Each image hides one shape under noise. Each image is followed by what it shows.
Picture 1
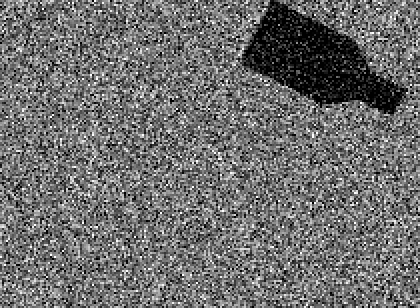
bottle
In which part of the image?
top right
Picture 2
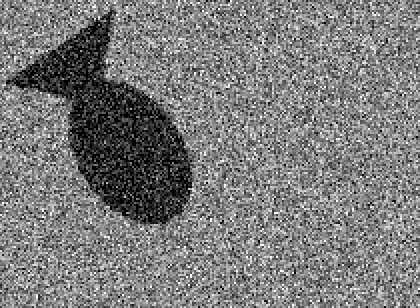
fish
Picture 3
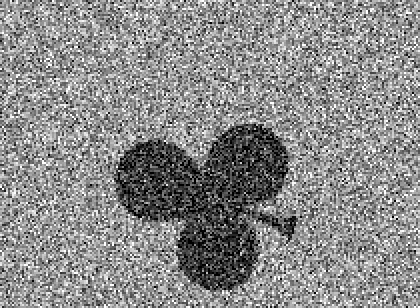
club
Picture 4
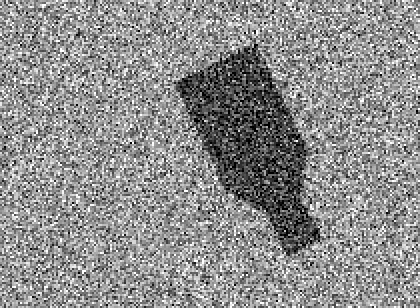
bottle
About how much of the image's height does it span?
two thirds
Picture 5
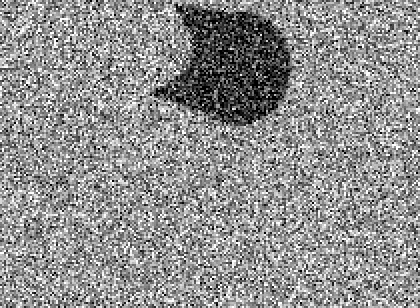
cat's head
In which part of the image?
top middle
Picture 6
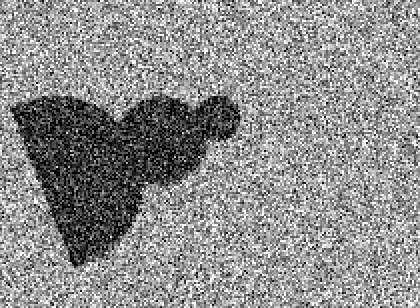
chess pawn
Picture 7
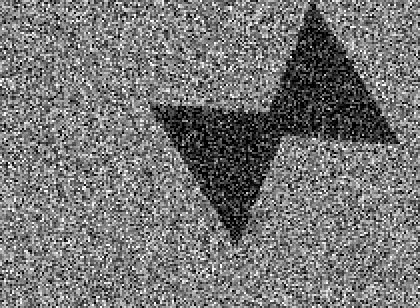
bow tie
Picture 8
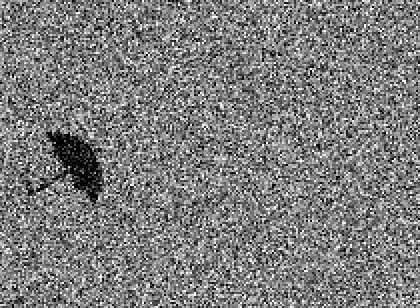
umbrella
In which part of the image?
middle left
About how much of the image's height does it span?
a quarter
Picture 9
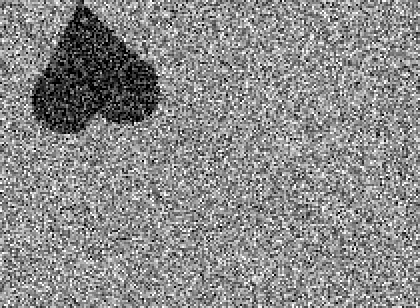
heart
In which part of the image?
top left
